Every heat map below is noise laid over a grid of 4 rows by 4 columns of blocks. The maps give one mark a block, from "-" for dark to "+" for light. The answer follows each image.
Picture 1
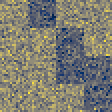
+ - + +
+ + - +
+ + - -
+ + + -
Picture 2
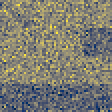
+ + + +
+ + + -
+ + + +
- - - -
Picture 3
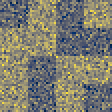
- + - +
+ + - -
+ - + +
+ - + -
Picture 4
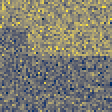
+ + + +
- + + +
- - - -
- - - -
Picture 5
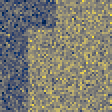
- - + +
- + + +
- + + +
- + + +
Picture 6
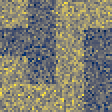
+ - + +
- - + -
+ - + -
+ + + -
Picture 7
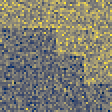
+ + + +
- - + +
- - - +
- - - -
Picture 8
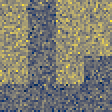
+ - + +
+ - + +
+ - + -
- - - -
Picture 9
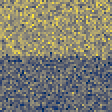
+ + + +
+ + + +
- - - -
- - - -
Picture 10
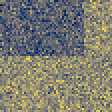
- - - +
- - - +
+ + + +
+ + + +
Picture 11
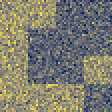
+ + - -
+ - - -
+ - - +
+ + + -
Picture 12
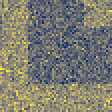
+ - - +
+ - - -
+ - - -
+ + + +
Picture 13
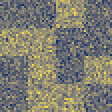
- - + -
+ + - -
- + - +
- + + -
